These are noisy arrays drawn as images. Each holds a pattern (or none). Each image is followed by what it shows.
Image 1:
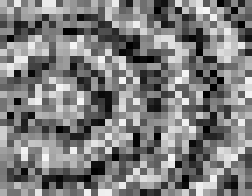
rings round one point
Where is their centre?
middle left
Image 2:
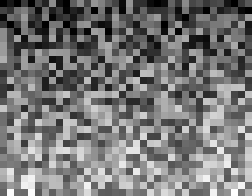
a smooth slope
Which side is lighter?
bottom
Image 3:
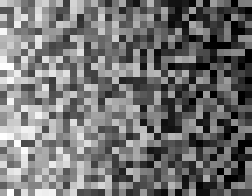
a smooth slope
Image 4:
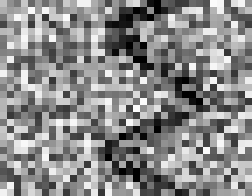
a wavy band
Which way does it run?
top to bottom
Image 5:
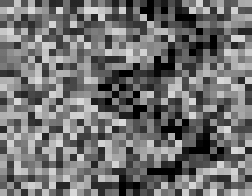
a wavy band
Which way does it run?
top to bottom
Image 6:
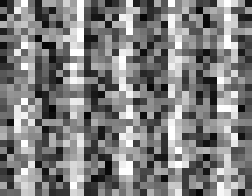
vertical stripes
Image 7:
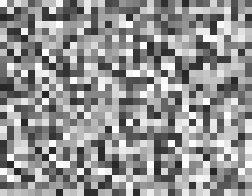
only noise
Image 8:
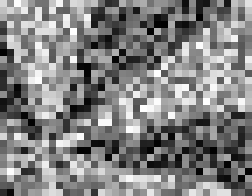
spokes from one point
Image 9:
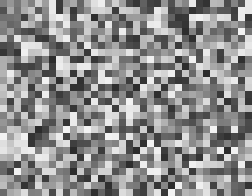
only noise
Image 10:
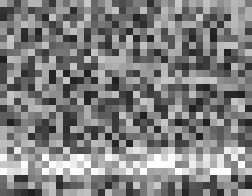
one horizontal stripe
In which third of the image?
bottom
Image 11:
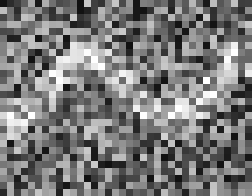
a wavy band
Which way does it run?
left to right
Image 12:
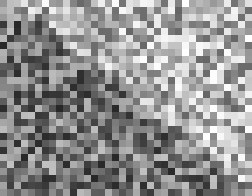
a sharp edge
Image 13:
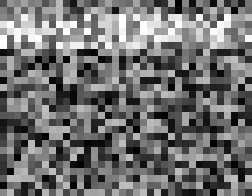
one horizontal stripe
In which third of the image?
top
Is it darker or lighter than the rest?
lighter
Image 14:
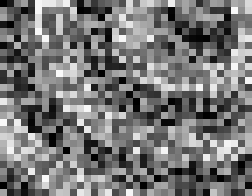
rings round one point
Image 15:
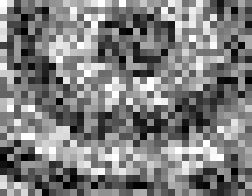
rings round one point
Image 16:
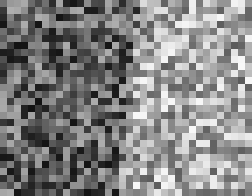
a sharp edge
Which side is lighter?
right
